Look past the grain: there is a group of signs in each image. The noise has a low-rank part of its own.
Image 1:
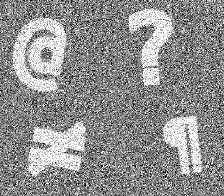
top left: at sign; top right: question mark; bottom left: not-equal sign; bottom right: pilcrow
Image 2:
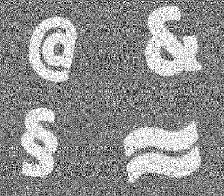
top left: at sign; top right: ampersand; bottom left: section sign; bottom right: approximately sign
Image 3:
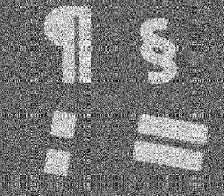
top left: pilcrow; top right: section sign; bottom left: colon; bottom right: equals sign
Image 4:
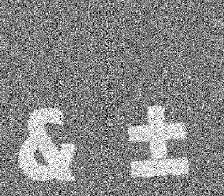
bottom left: ampersand; bottom right: plus-minus sign
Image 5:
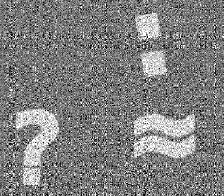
top right: colon; bottom left: question mark; bottom right: approximately sign
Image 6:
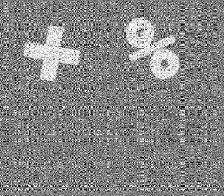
top left: plus sign; top right: percent sign
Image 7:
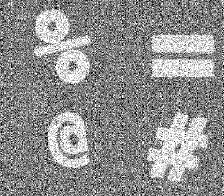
top left: percent sign; top right: equals sign; bottom left: at sign; bottom right: hash sign
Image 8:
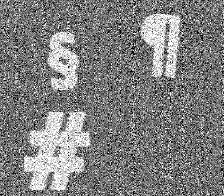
top left: section sign; top right: pilcrow; bottom left: hash sign
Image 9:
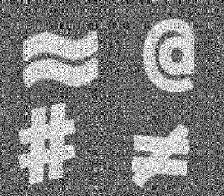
top left: approximately sign; top right: at sign; bottom left: hash sign; bottom right: not-equal sign
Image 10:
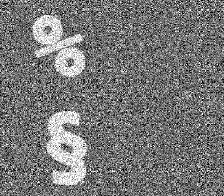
top left: percent sign; bottom left: section sign
